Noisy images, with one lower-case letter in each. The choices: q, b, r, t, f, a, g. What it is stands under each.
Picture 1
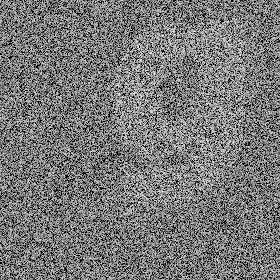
g
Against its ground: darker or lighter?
lighter
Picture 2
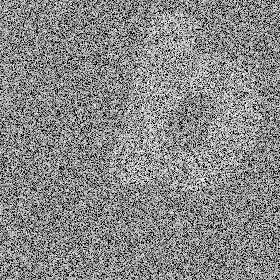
b
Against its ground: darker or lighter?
lighter
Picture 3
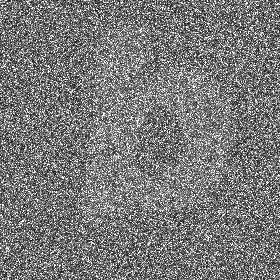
b
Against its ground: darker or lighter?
lighter
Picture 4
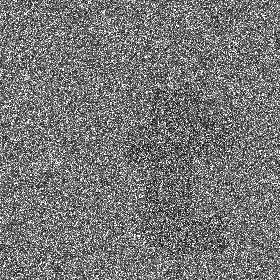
t
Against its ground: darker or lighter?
darker
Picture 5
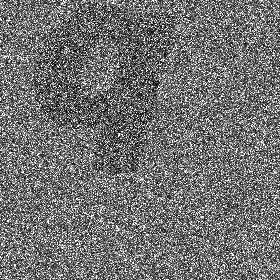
q
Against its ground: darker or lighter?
darker
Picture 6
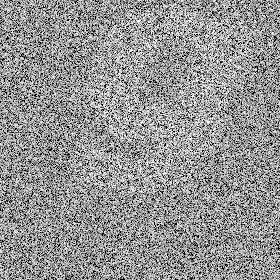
g
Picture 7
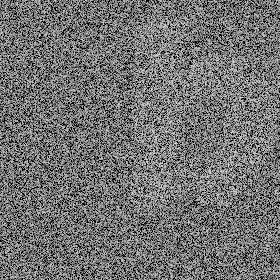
b
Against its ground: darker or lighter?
lighter
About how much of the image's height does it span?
two thirds
